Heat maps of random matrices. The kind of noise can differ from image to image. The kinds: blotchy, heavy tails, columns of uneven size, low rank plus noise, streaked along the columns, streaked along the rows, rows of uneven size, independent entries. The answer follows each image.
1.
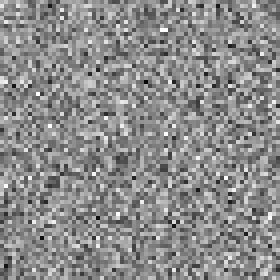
low rank plus noise
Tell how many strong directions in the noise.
five to eight
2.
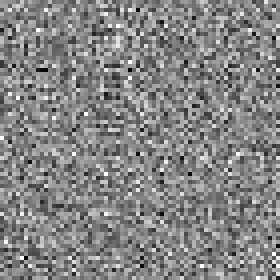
low rank plus noise
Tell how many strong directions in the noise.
one
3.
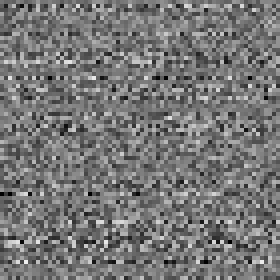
rows of uneven size
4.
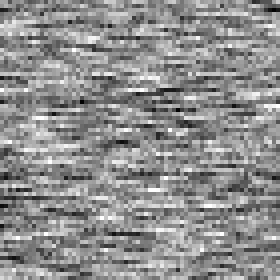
streaked along the rows
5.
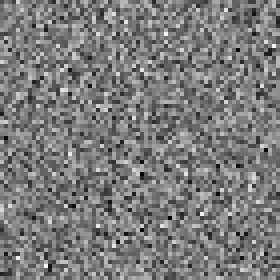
independent entries
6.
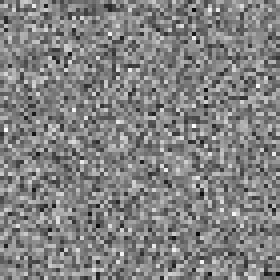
independent entries
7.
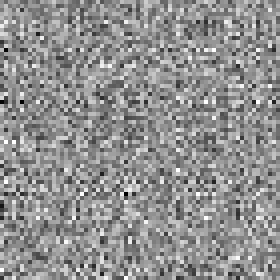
low rank plus noise
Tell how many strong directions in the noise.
three or four
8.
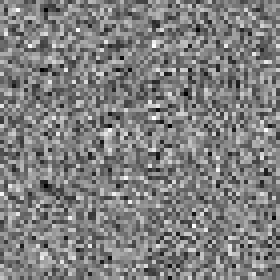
low rank plus noise
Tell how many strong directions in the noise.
five to eight
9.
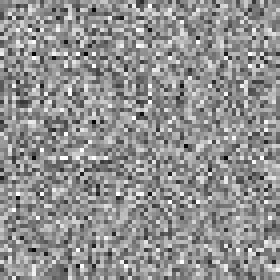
low rank plus noise
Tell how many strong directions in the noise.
two
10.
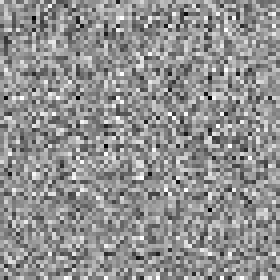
low rank plus noise
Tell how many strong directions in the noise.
three or four
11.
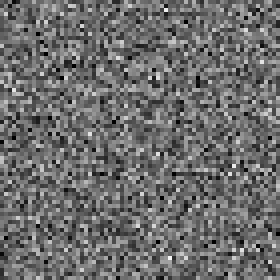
independent entries
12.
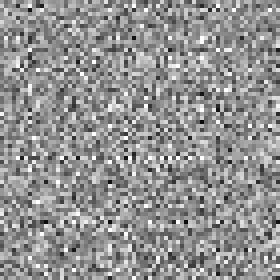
low rank plus noise
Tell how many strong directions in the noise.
two
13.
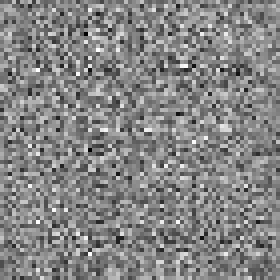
low rank plus noise
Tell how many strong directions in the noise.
three or four
